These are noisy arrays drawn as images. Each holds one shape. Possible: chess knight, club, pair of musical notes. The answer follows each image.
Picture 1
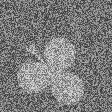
club
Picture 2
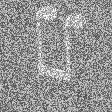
pair of musical notes
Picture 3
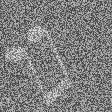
pair of musical notes
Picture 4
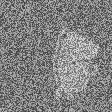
chess knight
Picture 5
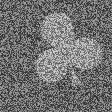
club
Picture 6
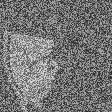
chess knight
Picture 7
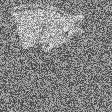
chess knight
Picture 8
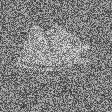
chess knight
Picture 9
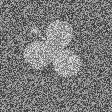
club
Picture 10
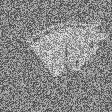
chess knight
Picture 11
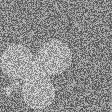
club
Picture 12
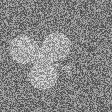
club
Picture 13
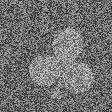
club
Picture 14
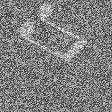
pair of musical notes
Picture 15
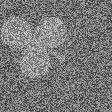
club
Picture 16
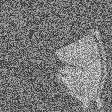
chess knight
